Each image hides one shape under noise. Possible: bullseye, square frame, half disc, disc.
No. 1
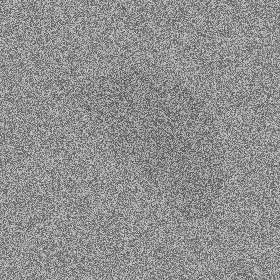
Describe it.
dark half disc
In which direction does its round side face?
up and right
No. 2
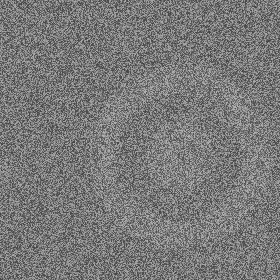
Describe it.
light bullseye
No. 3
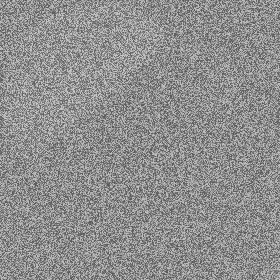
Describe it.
light half disc
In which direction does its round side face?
up and left
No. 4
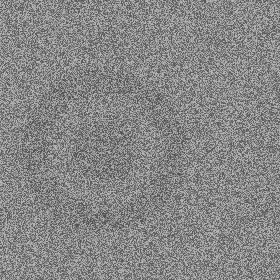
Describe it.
dark bullseye
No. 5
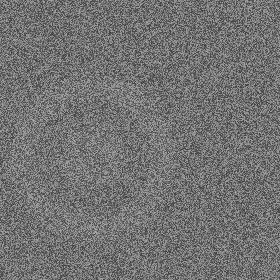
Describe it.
light bullseye
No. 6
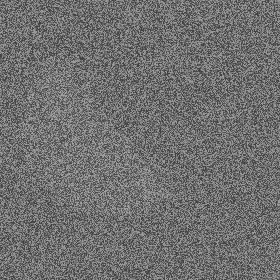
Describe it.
light half disc
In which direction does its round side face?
down and left
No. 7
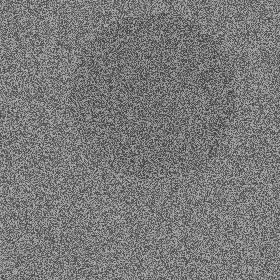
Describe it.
dark disc
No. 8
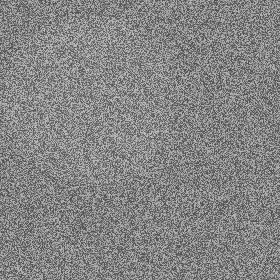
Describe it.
light disc
